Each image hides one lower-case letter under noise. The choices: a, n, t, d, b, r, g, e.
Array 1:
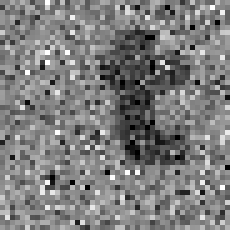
t
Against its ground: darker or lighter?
darker
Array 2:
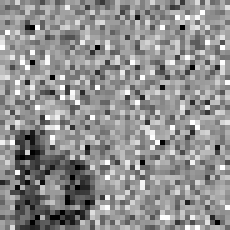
b
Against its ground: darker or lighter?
darker
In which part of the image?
bottom left
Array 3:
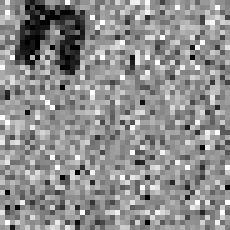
n
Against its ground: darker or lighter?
darker
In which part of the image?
top left
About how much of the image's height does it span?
a third
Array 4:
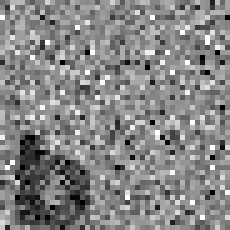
b
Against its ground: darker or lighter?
darker
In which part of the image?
bottom left
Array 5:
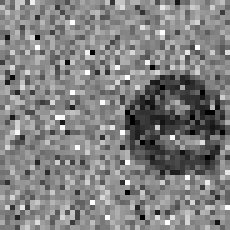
e
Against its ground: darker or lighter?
darker
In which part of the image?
middle right
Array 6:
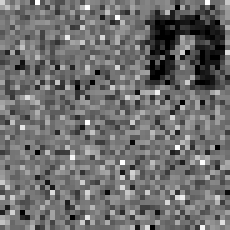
n
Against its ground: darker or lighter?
darker
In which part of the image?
top right
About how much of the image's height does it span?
a third
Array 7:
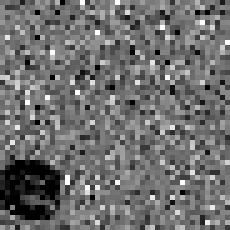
e
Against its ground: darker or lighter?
darker
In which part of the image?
bottom left
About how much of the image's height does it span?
a quarter
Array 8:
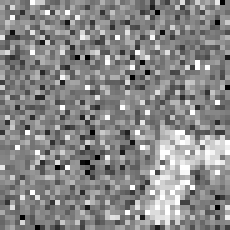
r
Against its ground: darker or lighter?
lighter
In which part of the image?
bottom right
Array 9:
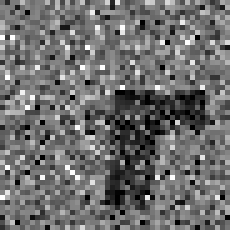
r
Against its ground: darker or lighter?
darker
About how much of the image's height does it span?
half
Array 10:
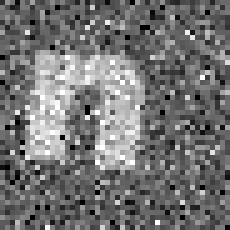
n
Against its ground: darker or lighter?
lighter
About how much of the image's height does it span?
half
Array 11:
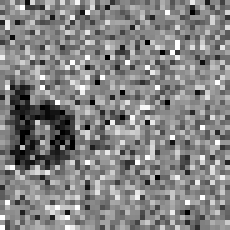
b
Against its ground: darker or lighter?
darker
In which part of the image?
middle left
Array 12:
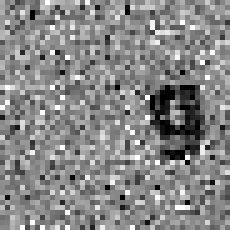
g
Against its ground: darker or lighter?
darker
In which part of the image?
middle right
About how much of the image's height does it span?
a third
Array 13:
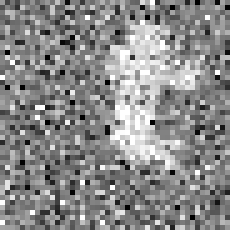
t
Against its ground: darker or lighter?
lighter
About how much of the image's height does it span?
two thirds
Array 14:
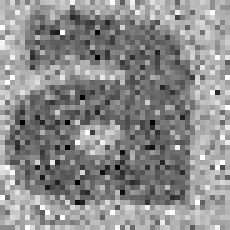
a
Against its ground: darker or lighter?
darker
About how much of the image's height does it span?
nearly all
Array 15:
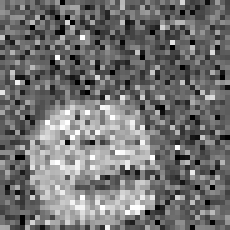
e
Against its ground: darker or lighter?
lighter
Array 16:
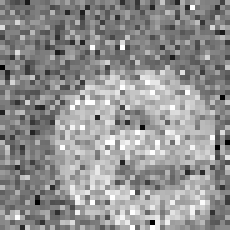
e
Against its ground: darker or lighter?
lighter
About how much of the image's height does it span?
two thirds
